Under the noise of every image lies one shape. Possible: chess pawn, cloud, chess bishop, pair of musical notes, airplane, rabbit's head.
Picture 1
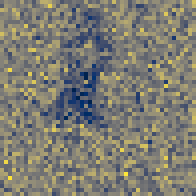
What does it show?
dark chess bishop
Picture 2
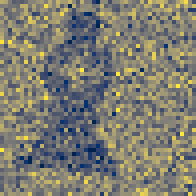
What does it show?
dark chess bishop
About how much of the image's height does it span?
nearly all
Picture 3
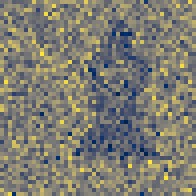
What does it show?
dark chess bishop
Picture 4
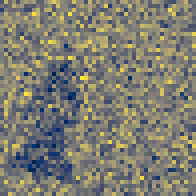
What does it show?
dark chess bishop
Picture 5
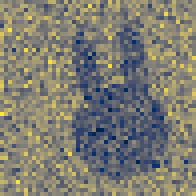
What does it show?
dark rabbit's head
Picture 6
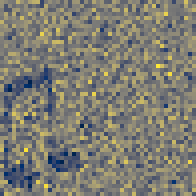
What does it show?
dark pair of musical notes
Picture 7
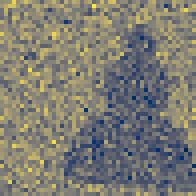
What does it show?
dark chess pawn
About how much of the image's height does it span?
nearly all
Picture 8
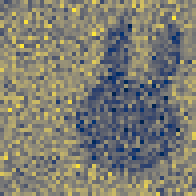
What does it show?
dark rabbit's head
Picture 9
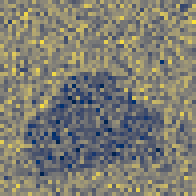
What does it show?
dark cloud
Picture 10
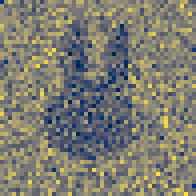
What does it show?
dark rabbit's head
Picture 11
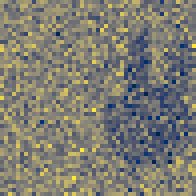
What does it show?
dark rabbit's head
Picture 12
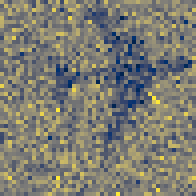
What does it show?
dark airplane
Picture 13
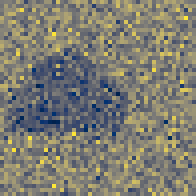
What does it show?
dark cloud
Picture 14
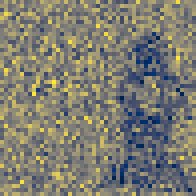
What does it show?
dark chess bishop
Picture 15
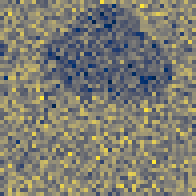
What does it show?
dark cloud
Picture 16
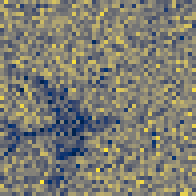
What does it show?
dark airplane
